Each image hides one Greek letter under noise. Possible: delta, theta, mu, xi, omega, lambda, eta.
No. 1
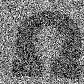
omega
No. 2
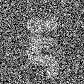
xi
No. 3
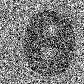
theta
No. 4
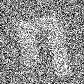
eta
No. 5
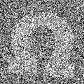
omega
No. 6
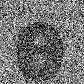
theta
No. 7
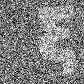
xi
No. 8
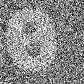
theta
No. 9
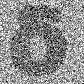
delta
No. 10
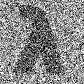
lambda
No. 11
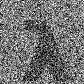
lambda
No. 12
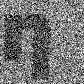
eta
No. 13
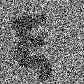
xi
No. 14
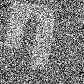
eta
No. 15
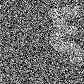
xi
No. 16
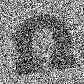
omega
